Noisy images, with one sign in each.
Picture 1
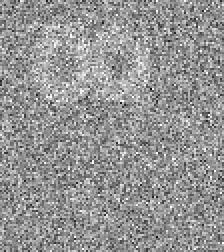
infinity sign
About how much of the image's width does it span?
half
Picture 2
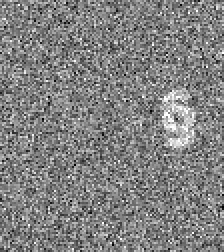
section sign
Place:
middle right
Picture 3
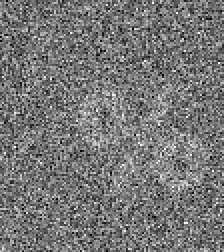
percent sign
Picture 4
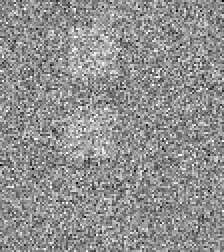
colon
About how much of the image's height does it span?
half
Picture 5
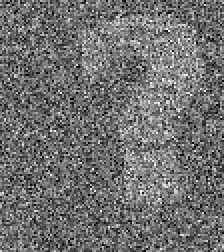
question mark
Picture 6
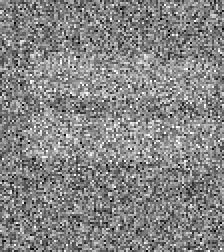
equals sign
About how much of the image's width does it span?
nearly all
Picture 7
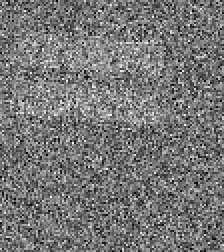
equals sign
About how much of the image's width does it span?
two thirds
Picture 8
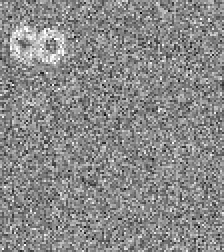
infinity sign
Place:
top left
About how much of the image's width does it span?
a quarter
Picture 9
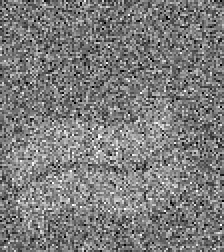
approximately sign
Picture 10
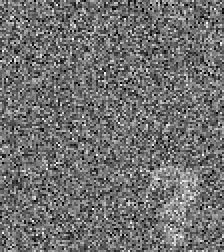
question mark
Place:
bottom right
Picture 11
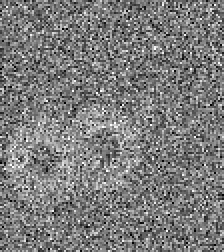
infinity sign
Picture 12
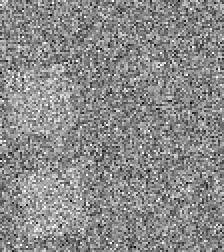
colon
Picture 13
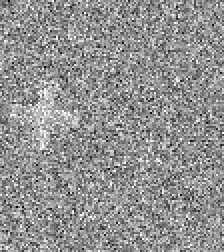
plus sign
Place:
middle left
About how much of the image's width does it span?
a third
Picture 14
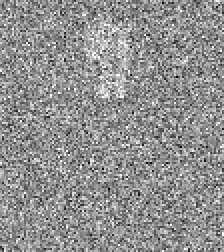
pilcrow
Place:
top middle
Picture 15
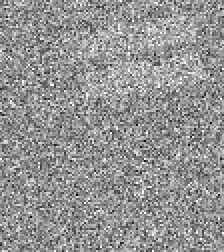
equals sign
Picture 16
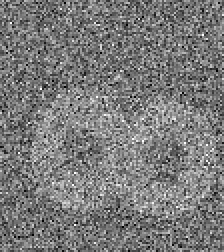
infinity sign
